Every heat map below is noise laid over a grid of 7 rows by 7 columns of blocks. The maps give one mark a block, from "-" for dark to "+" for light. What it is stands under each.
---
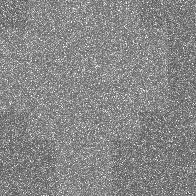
-++++--
++++++-
++++++-
++++++-
-++++--
--++---
--++---
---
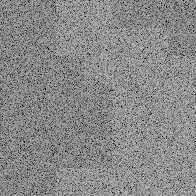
--++---
--++++-
---++++
----+++
----+++
----+++
--+++++
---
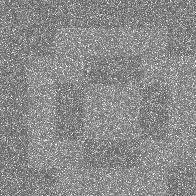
-------
--++++-
-++--++
-+-++-+
-+-++-+
-++--++
--++++-
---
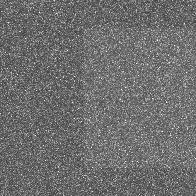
-------
---++++
---++++
---++++
---++++
---++++
-------
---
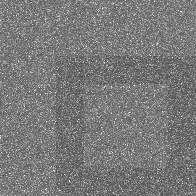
+++++++
+++++++
++-----
++-+++-
++-+++-
++-+++-
++-----
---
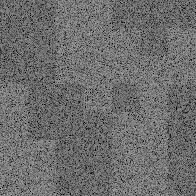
--++---
--+++-+
--+++++
+--+-+-
+---++-
++--++-
++--++-
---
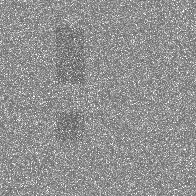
+++++++
++-++++
++-++++
+++++++
++-++++
+++++++
+++++++
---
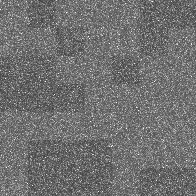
+-+++--
++-++-+
--++-++
---++++
+++++++
+---+++
+---+--
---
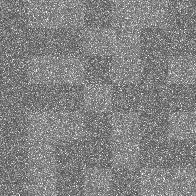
-++-++-
---++--
-++-+-+
---+---
-++-+-+
-+--+--
-+-+-++
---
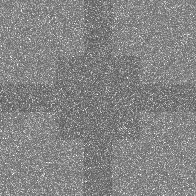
+++-+++
+++-+++
++---++
-------
++---++
+++-+++
+++-+++
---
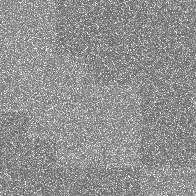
++-----
++-----
+++----
+++++--
-++++--
--+++--
-----++
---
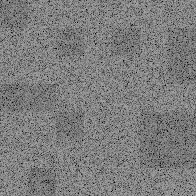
-++++++
++-+-+-
++++++-
--+++++
++-++--
+++++--
+-+++++
